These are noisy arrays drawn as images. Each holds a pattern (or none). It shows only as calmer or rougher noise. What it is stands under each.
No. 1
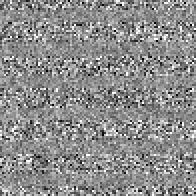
horizontal stripes
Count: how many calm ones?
6
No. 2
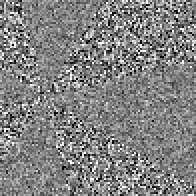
spokes from one point
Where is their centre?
middle left
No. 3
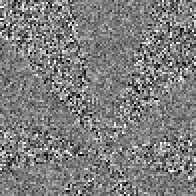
spokes from one point
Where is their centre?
bottom middle
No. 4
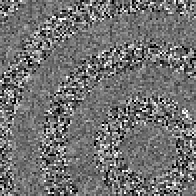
rings round one point
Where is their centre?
bottom right
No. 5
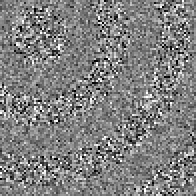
rings round one point
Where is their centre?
top left
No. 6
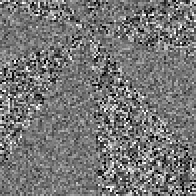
spokes from one point
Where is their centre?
top middle
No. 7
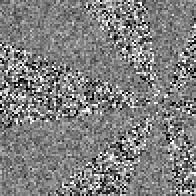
spokes from one point
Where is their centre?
middle right
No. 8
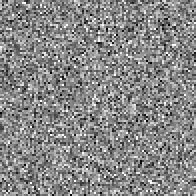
only noise
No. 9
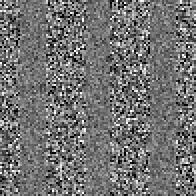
vertical stripes
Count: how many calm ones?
3
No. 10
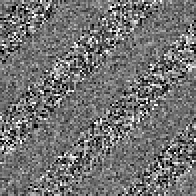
diagonal stripes
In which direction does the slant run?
bottom left to top right
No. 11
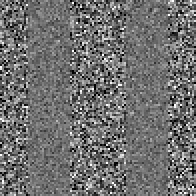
vertical stripes
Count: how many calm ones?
2
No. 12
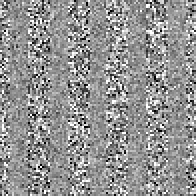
vertical stripes
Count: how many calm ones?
5
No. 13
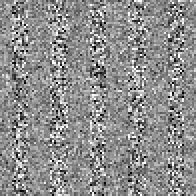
vertical stripes
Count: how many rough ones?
5
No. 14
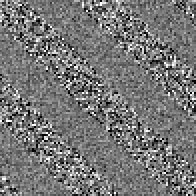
diagonal stripes
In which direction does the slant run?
top left to bottom right
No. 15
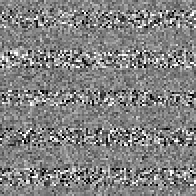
horizontal stripes
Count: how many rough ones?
5
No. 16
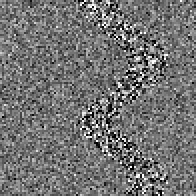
a wavy band
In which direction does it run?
top to bottom
